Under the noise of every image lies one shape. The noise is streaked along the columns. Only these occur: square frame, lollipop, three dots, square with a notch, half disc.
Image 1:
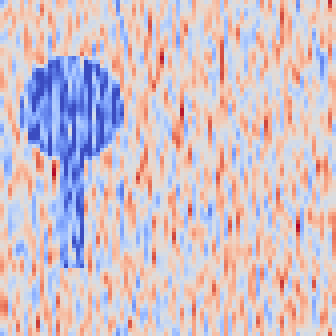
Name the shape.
lollipop
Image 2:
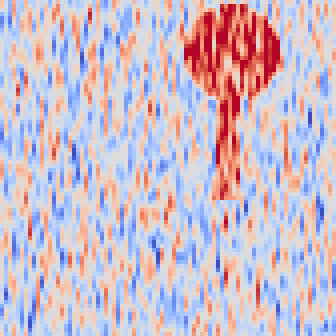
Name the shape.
lollipop
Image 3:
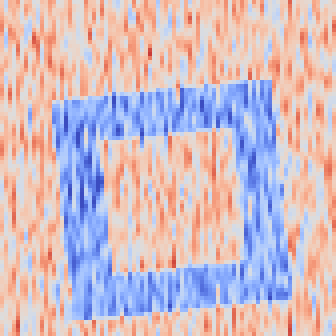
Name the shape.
square frame
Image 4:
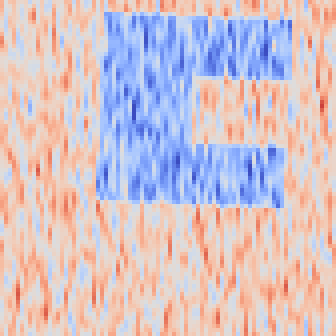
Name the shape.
square with a notch
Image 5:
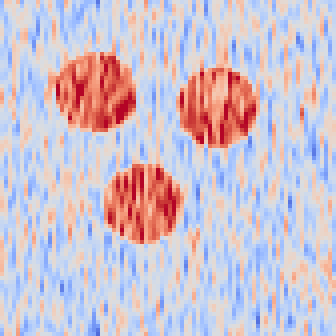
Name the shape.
three dots
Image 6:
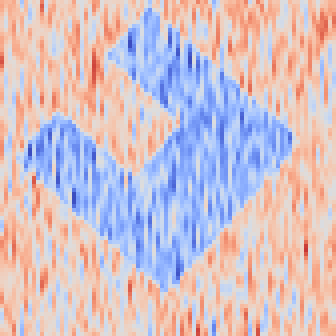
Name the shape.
square with a notch
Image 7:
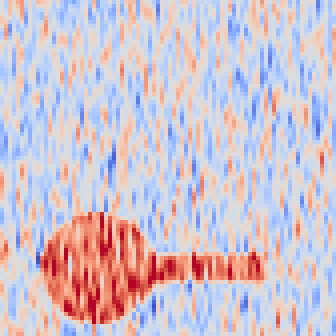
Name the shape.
lollipop
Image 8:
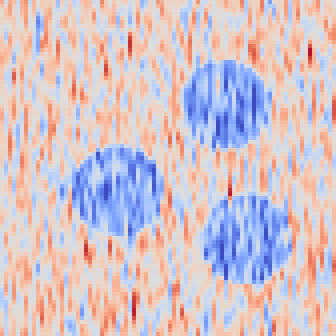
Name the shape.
three dots
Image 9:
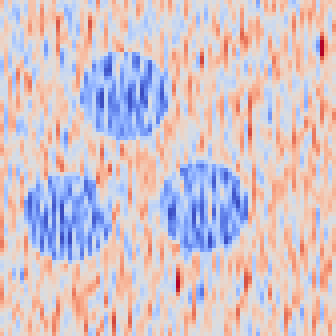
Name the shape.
three dots
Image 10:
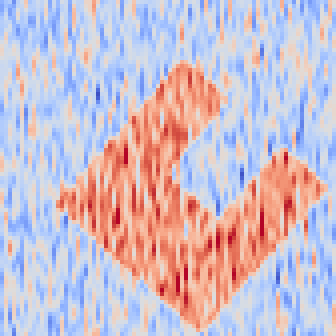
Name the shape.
square with a notch
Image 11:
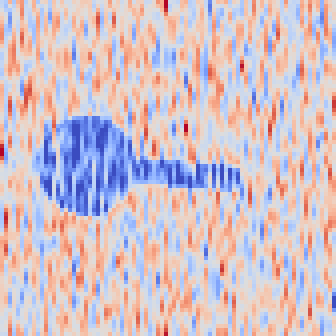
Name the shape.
lollipop
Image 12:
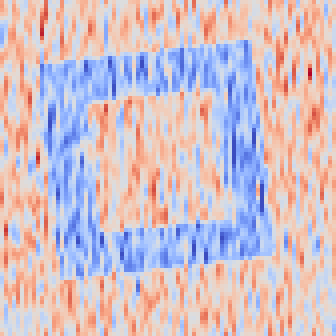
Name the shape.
square frame
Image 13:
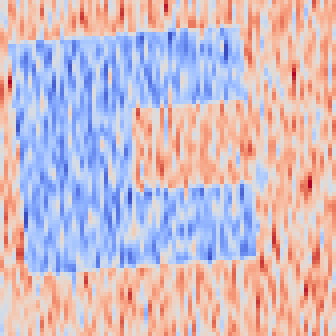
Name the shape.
square with a notch
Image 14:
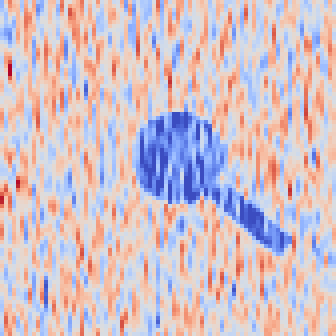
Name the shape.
lollipop
